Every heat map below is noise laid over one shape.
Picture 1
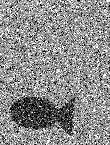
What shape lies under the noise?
fish
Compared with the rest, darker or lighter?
darker
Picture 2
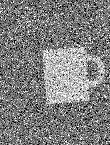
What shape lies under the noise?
cup
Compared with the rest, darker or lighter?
lighter
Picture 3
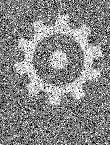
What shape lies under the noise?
gear
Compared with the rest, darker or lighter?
lighter
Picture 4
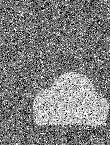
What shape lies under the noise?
cloud
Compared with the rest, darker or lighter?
lighter
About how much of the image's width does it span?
two thirds
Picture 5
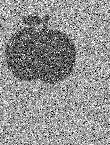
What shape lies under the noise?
apple
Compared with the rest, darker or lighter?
darker
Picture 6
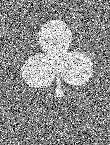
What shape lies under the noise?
club
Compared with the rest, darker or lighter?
lighter
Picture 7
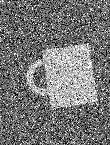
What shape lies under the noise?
cup
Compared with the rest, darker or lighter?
lighter
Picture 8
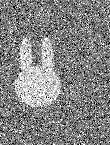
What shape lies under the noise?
rabbit's head
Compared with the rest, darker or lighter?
lighter
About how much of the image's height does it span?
half
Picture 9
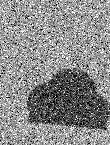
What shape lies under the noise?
cloud
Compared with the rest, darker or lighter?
darker
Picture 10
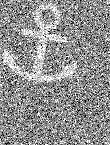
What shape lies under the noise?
anchor
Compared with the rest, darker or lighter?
lighter
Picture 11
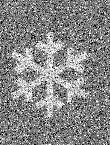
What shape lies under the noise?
snowflake
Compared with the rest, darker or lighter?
lighter
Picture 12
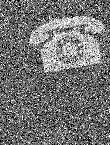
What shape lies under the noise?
telephone
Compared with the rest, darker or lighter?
lighter
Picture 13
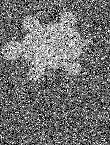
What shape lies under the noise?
turtle
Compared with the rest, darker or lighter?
lighter
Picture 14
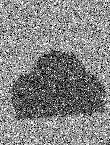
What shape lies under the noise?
cloud
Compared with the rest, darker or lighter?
darker
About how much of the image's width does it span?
nearly all
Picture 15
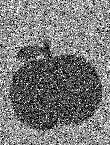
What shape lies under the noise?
apple
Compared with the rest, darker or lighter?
darker
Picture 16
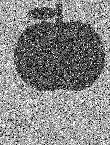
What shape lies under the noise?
apple
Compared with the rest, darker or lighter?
darker
